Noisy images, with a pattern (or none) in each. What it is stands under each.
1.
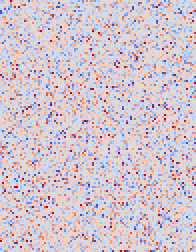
only noise
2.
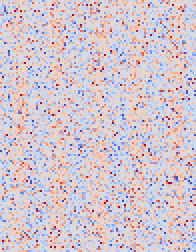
vertical stripes
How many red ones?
5
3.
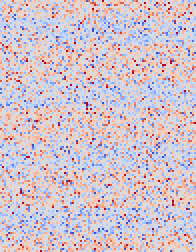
horizontal stripes
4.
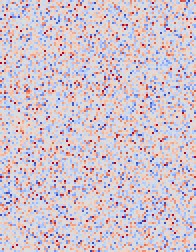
only noise
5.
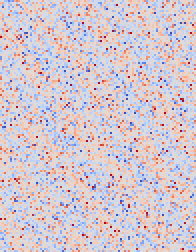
diagonal stripes
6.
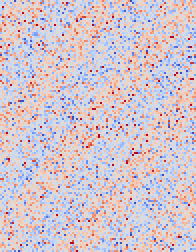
diagonal stripes
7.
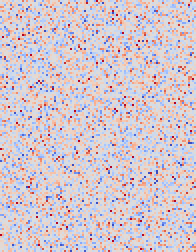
only noise
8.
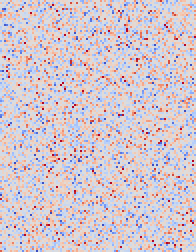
only noise
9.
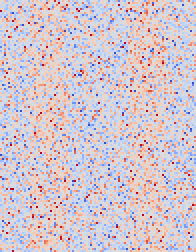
vertical stripes
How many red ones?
2
